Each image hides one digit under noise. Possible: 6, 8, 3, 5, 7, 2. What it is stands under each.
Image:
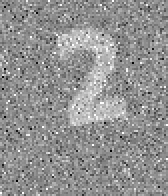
2
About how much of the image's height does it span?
half
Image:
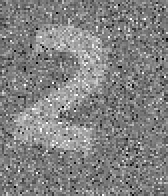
2
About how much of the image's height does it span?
two thirds
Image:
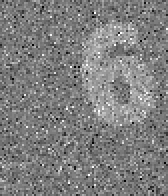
6
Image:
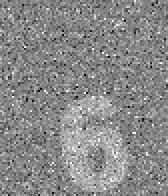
6
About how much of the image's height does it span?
half
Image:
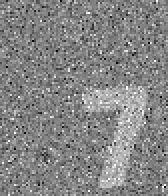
7
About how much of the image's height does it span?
half
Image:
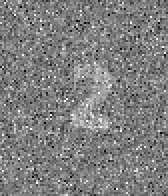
2
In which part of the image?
centre
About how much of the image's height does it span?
a third
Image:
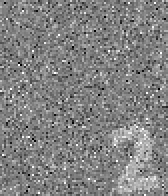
2
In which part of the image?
bottom right
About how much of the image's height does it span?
a third
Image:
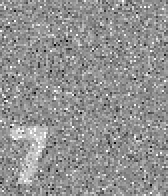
7
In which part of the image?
bottom left
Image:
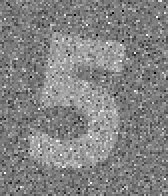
5
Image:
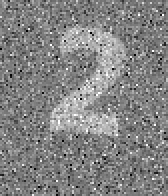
2
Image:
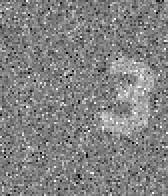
3
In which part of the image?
middle right
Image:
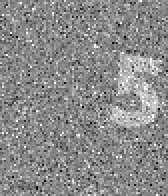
5
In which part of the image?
middle right
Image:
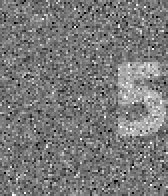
5
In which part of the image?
middle right
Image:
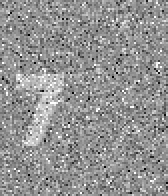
7
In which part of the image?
middle left
